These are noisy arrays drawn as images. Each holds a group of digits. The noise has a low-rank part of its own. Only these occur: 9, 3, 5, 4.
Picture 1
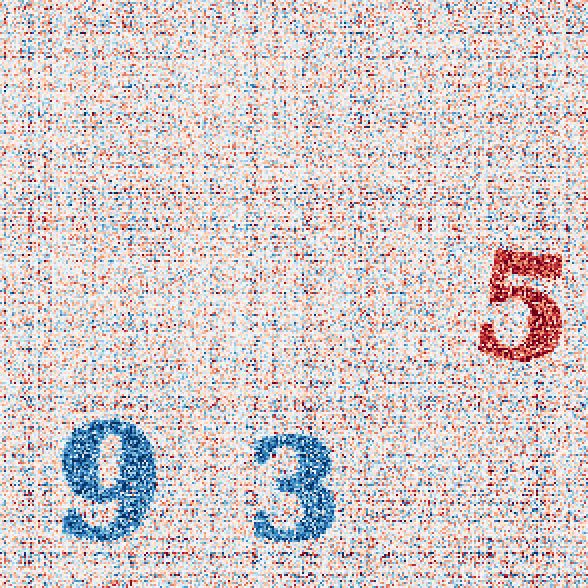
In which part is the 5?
middle right
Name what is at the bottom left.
9
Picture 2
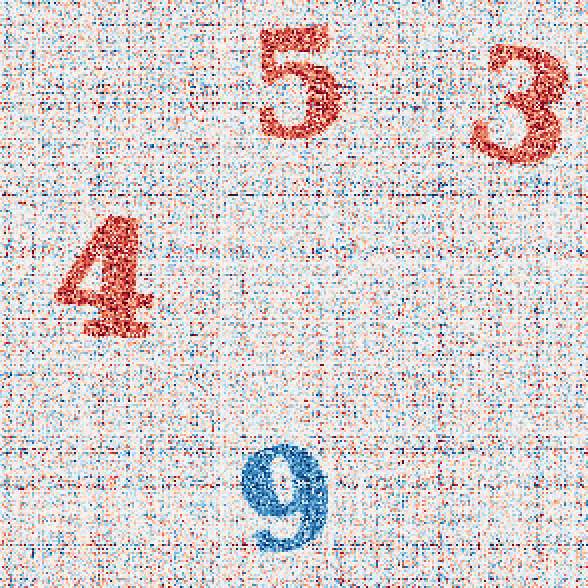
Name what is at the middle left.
4
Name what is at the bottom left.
nothing
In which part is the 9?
bottom middle
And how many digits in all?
4
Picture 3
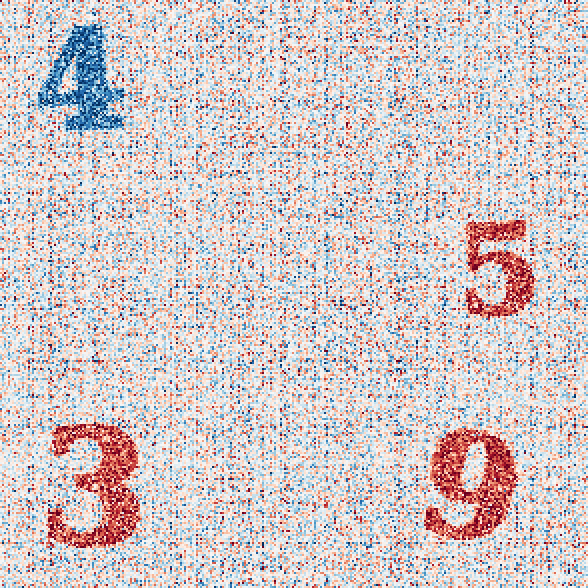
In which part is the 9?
bottom right
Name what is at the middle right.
5
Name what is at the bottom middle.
nothing
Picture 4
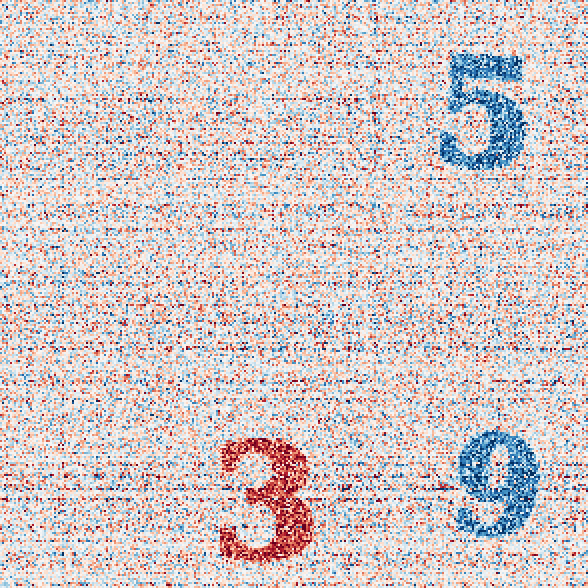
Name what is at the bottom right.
9
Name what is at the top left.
nothing
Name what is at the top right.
5
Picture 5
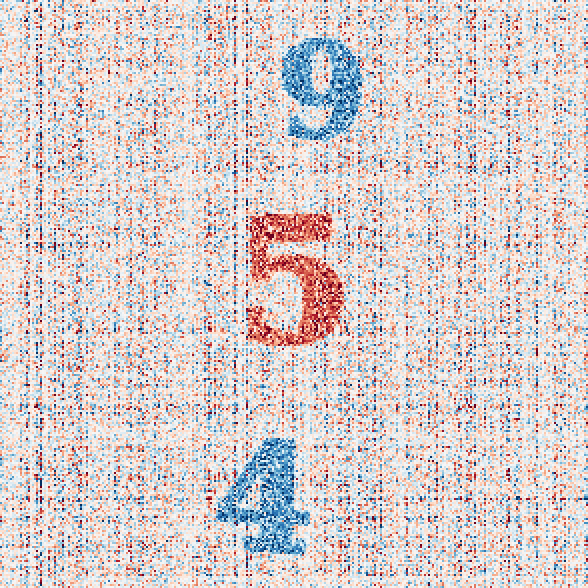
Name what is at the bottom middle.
4
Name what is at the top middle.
9
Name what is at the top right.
nothing
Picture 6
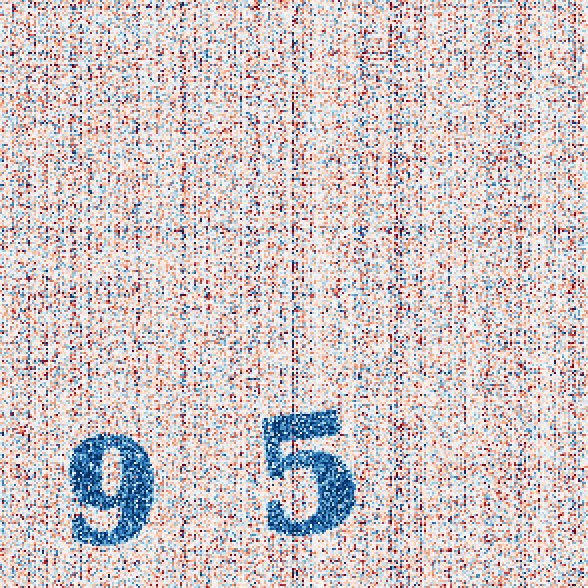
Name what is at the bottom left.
9
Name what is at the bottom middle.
5
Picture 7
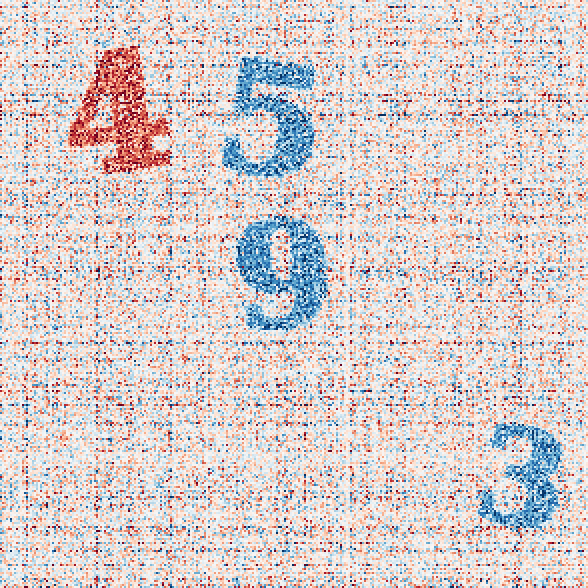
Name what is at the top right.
nothing
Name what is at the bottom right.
3
